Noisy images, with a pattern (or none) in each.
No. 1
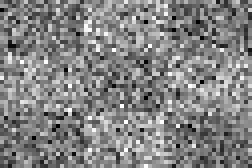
a checkerboard
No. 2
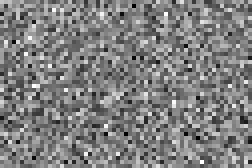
only noise
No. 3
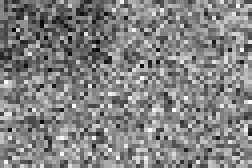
one block
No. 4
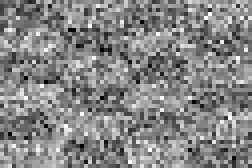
a checkerboard
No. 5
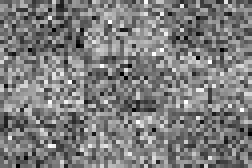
a checkerboard
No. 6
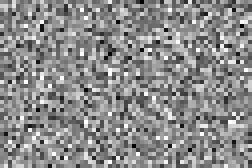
only noise
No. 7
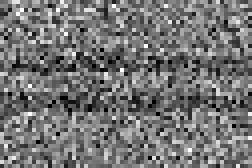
bands of rows
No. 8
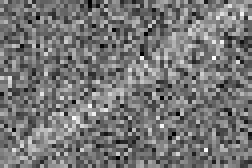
a diagonal band
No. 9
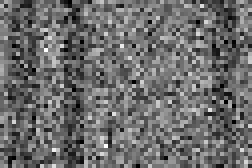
bands of columns
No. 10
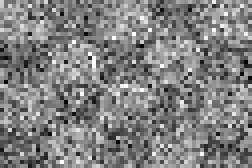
a checkerboard
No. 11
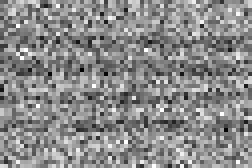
bands of rows
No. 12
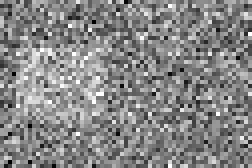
one block
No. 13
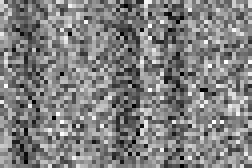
bands of columns
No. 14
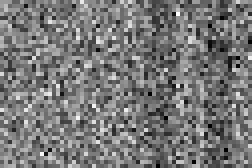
bands of columns
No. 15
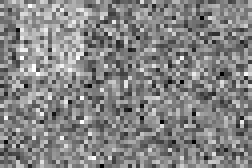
one block
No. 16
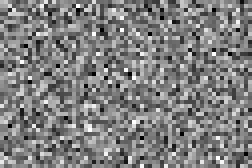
only noise
